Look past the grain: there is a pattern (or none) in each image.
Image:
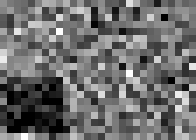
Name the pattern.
one block
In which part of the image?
bottom left
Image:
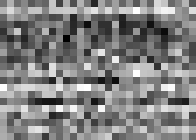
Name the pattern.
bands of rows
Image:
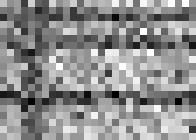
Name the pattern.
bands of rows crossing bands of columns
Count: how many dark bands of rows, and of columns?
3 and 1
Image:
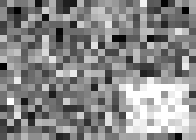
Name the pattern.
one block
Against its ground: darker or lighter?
lighter
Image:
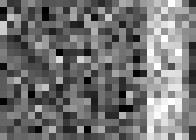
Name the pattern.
one band of columns
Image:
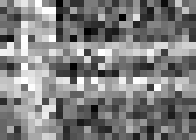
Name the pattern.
bands of rows crossing bands of columns
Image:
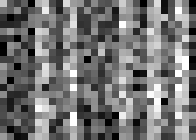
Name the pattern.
bands of columns
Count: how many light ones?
5
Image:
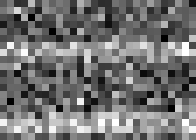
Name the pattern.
bands of rows
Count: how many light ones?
2
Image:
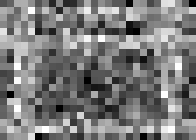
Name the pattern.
bands of rows crossing bands of columns
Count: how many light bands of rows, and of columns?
3 and 2
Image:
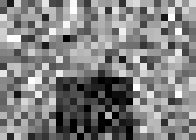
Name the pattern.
one block
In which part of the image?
bottom middle
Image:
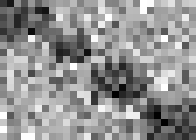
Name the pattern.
blocks along the diagonal
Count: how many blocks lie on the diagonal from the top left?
4
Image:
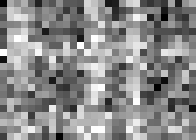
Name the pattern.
bands of rows crossing bands of columns
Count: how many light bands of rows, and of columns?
2 and 3
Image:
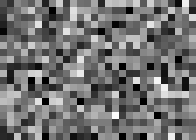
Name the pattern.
only noise
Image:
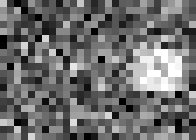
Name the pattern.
one block
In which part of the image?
middle right
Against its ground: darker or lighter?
lighter
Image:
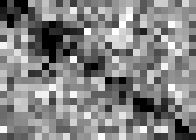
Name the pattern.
blocks along the diagonal
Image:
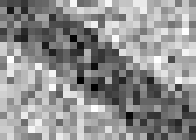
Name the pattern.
a diagonal band
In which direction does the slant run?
top left to bottom right
